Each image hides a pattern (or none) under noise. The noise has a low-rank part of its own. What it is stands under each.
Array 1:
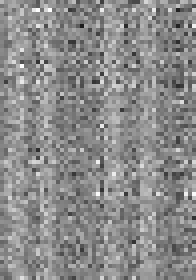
bands of columns
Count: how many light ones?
4
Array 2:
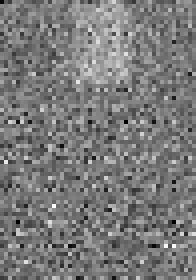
one block
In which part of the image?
top middle
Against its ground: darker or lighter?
lighter
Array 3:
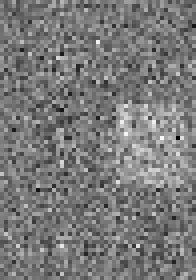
one block
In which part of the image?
middle right
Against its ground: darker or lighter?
lighter
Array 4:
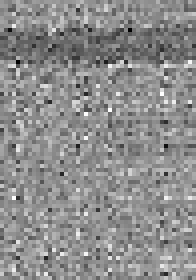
one band of rows
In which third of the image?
top
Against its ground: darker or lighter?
darker
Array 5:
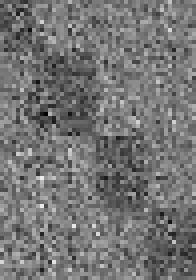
blocks along the diagonal
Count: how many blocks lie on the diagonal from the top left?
4
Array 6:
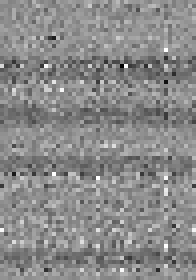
bands of rows
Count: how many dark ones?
4
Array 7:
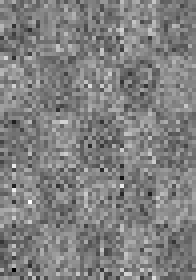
a checkerboard
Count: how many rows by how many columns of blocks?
5 by 5
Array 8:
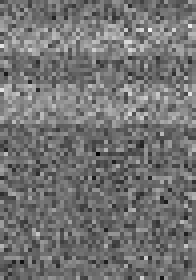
bands of rows
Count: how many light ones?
2
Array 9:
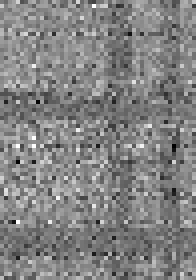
bands of rows crossing bands of columns
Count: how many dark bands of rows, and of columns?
2 and 2
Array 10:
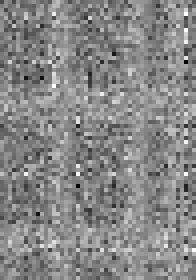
bands of rows crossing bands of columns
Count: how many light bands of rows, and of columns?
2 and 3
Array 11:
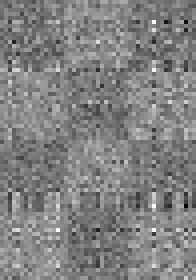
a checkerboard
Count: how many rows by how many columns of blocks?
4 by 3
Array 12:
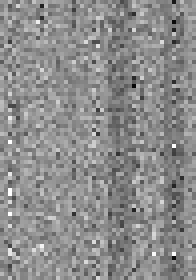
bands of columns
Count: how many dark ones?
2
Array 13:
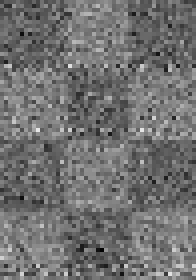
a checkerboard
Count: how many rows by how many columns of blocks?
4 by 3
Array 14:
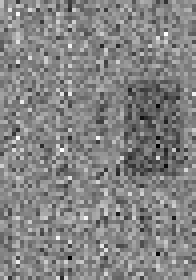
one block
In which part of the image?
middle right
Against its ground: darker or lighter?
darker
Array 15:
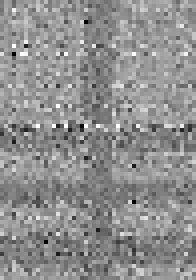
bands of rows crossing bands of columns
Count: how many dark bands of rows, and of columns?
3 and 1
